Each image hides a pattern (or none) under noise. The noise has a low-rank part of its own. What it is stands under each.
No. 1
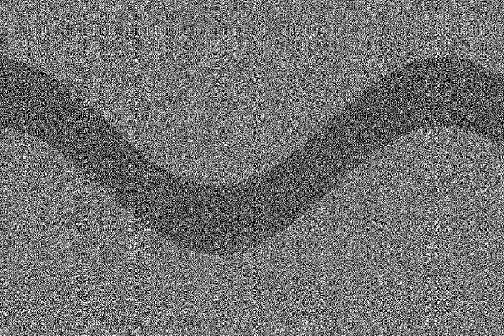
a wavy band
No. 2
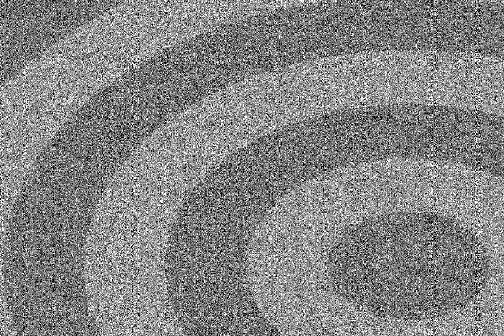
rings round one point
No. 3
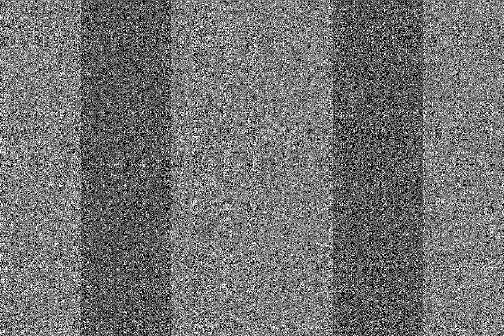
vertical stripes
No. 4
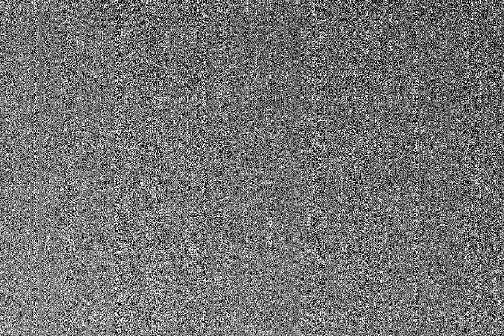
a smooth slope
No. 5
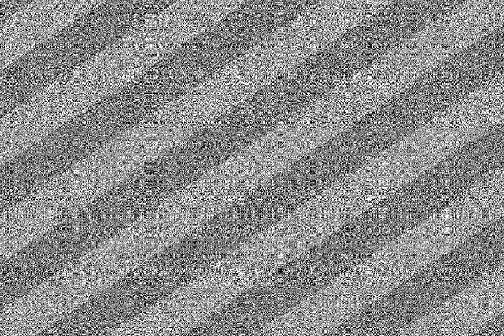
diagonal stripes
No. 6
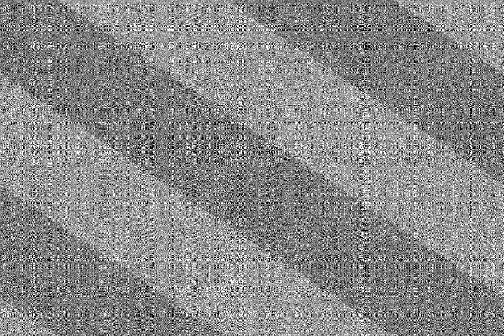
diagonal stripes
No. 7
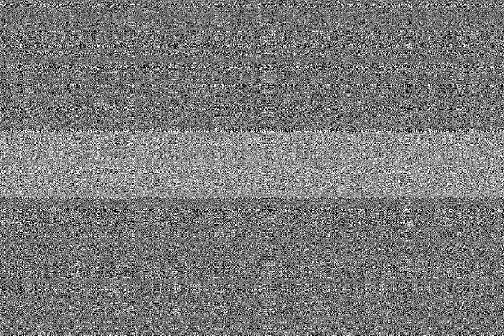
one horizontal stripe
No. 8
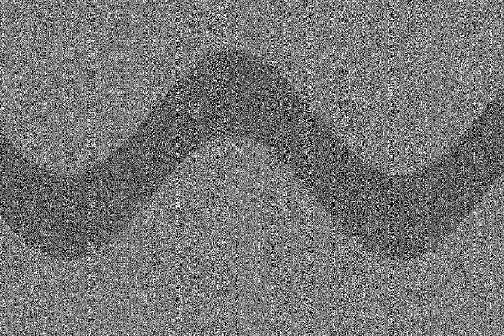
a wavy band
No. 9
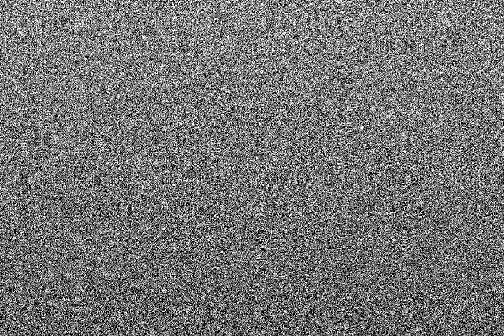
a smooth slope
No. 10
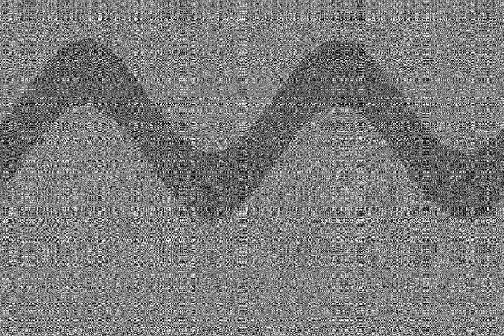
a wavy band
